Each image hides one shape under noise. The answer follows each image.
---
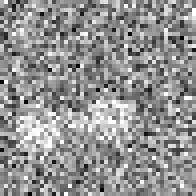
dumbbell
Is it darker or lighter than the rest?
lighter
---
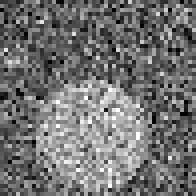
disc
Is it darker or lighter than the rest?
lighter
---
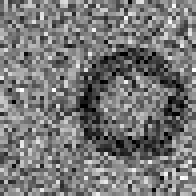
ring
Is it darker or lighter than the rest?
darker
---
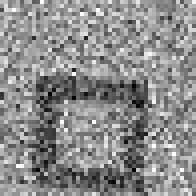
square frame
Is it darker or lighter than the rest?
darker
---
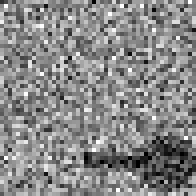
lollipop
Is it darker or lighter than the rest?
darker
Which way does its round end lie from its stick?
right
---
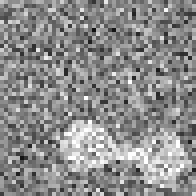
dumbbell
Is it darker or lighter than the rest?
lighter
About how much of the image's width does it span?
two thirds
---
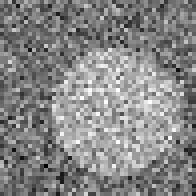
disc
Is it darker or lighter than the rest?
lighter
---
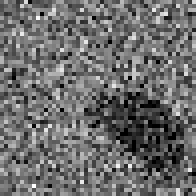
half disc
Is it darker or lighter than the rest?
darker
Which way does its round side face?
up and right
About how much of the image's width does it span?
half
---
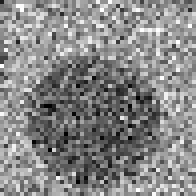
disc
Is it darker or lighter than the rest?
darker
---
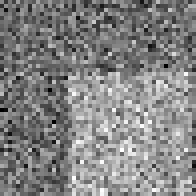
square
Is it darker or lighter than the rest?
lighter
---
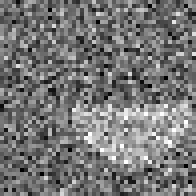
half disc
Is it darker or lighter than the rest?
lighter
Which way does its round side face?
down
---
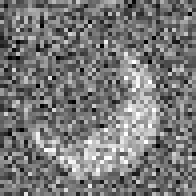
crescent
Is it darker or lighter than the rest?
lighter
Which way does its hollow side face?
up and left
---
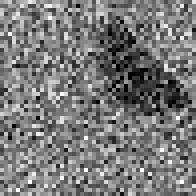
half disc
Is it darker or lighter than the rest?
darker
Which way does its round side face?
down and left
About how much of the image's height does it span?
half
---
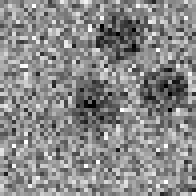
three dots
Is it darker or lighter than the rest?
darker
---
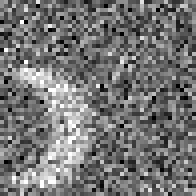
crescent
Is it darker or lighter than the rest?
lighter
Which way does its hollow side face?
left
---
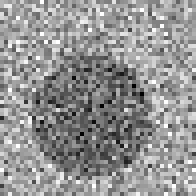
disc
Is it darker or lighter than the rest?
darker
